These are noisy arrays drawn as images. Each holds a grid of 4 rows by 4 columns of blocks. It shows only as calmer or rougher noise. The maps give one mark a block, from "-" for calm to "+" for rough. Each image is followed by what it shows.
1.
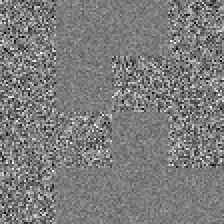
+ - - +
+ - + +
+ + - +
+ - - -
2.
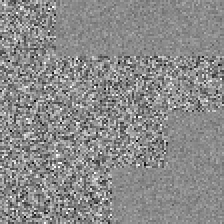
+ - - -
+ + + +
+ + + -
+ + - -
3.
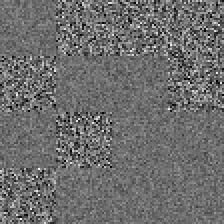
- + + +
+ - - +
- + - -
+ - - -
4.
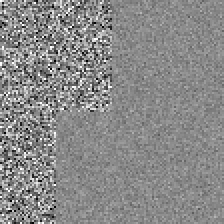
+ + - -
+ + - -
+ - - -
+ - - -
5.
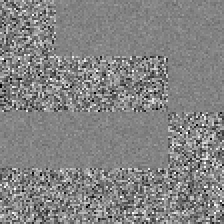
+ - - -
+ + + -
- - - +
+ + + +
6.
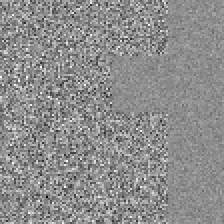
+ + + -
+ + - -
+ + + -
+ + + -
